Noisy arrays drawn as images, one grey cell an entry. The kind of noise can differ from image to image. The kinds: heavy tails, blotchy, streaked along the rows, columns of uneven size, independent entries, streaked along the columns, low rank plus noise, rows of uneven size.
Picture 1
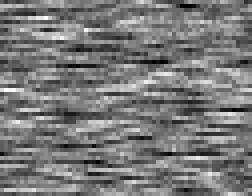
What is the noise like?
streaked along the rows
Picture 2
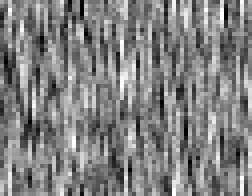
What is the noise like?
streaked along the columns
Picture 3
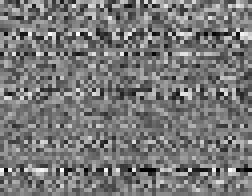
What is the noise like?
rows of uneven size
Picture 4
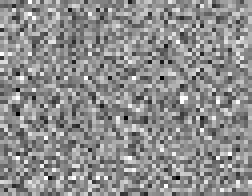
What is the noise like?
low rank plus noise
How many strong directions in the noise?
five to eight
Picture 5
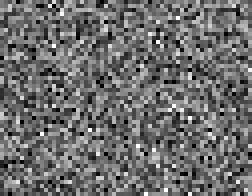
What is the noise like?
independent entries
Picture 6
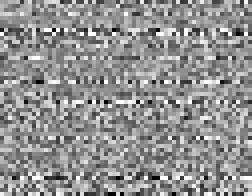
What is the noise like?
rows of uneven size
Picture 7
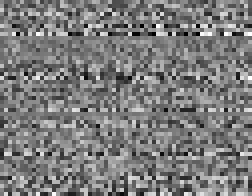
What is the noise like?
rows of uneven size
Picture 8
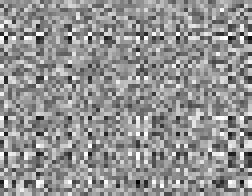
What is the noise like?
low rank plus noise
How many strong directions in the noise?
one
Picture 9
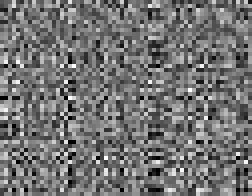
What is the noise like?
low rank plus noise
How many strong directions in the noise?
two
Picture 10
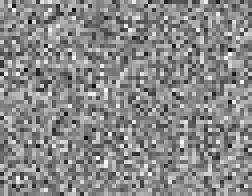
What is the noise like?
independent entries
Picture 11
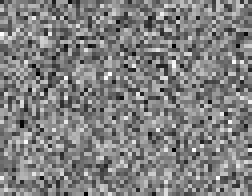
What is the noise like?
independent entries
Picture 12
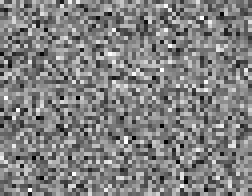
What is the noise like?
independent entries
